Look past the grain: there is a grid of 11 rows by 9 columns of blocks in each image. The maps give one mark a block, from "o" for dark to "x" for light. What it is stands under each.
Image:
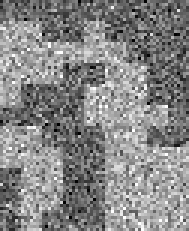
ooooooooo
xxooxoooo
xxxxxxooo
xxxooxxoo
xoooxxxoo
ooooxxxxo
xxoooxxoo
xxxooxxxx
oxxooxxxx
oxxooxxxx
oxoooxxxx
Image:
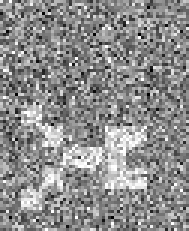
ooooooooo
ooooooooo
ooooooooo
ooooooooo
ooooooooo
oxooooooo
ooxooxxoo
oooxxxooo
ooxooxxoo
oxooooooo
ooooooooo
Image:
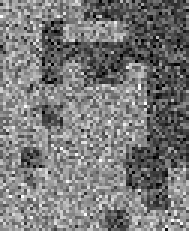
xxxxooooo
xxoxxxooo
xxooooooo
xxoxooxoo
xxxxxxxoo
xxoxxxxoo
xxxxxxxoo
xoxxxxooo
xxxxxxoox
xxxxxxxox
xxxxxoxxx
